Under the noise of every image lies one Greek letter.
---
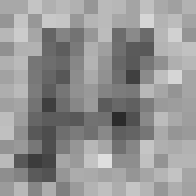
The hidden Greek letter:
mu
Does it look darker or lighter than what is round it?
darker
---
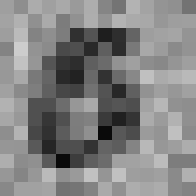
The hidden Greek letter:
delta
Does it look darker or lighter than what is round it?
darker
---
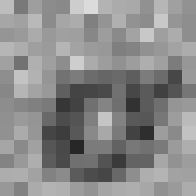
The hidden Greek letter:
sigma
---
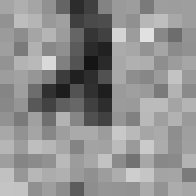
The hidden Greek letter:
lambda
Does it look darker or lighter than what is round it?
darker
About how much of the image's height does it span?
two thirds
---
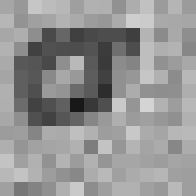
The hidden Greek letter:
sigma
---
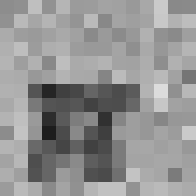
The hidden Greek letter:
pi
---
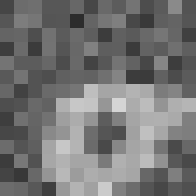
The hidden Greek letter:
sigma
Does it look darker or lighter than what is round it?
lighter
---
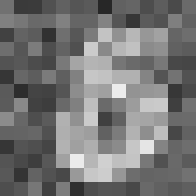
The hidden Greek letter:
delta
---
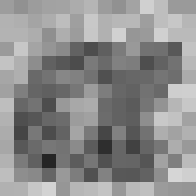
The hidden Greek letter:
alpha
